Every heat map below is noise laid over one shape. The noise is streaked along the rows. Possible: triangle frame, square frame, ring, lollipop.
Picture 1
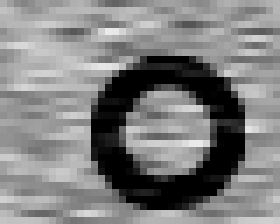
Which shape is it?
ring
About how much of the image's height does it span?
two thirds
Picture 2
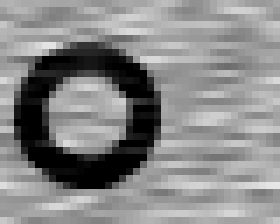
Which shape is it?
ring
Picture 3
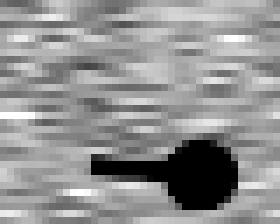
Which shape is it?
lollipop
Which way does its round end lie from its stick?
right
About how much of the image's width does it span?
half
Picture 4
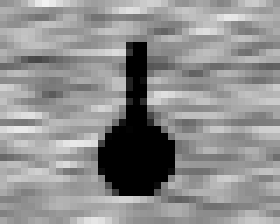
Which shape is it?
lollipop
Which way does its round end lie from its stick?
down
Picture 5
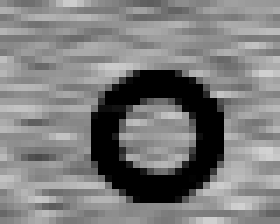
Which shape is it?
ring
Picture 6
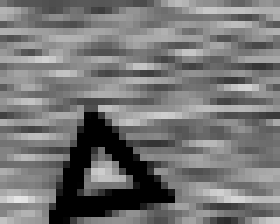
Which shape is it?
triangle frame
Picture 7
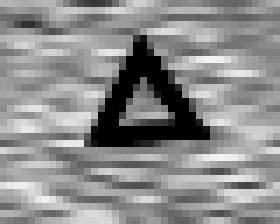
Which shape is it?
triangle frame
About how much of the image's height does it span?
half
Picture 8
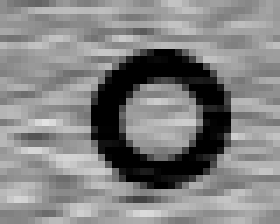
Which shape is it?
ring
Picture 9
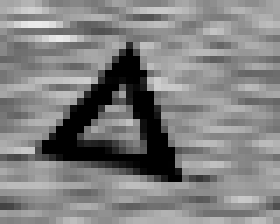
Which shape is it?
triangle frame
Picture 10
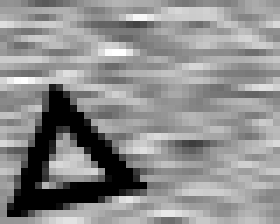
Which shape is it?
triangle frame
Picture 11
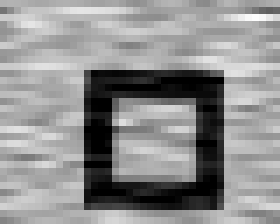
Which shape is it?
square frame
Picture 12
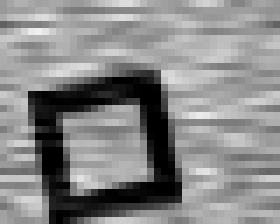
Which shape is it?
square frame
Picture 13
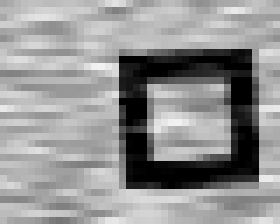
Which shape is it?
square frame
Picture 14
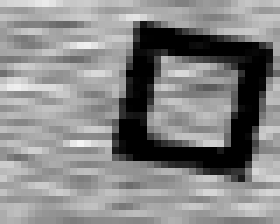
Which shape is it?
square frame
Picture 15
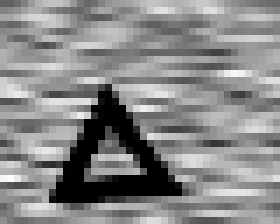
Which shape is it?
triangle frame
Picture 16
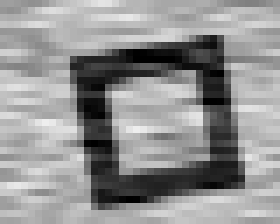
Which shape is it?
square frame
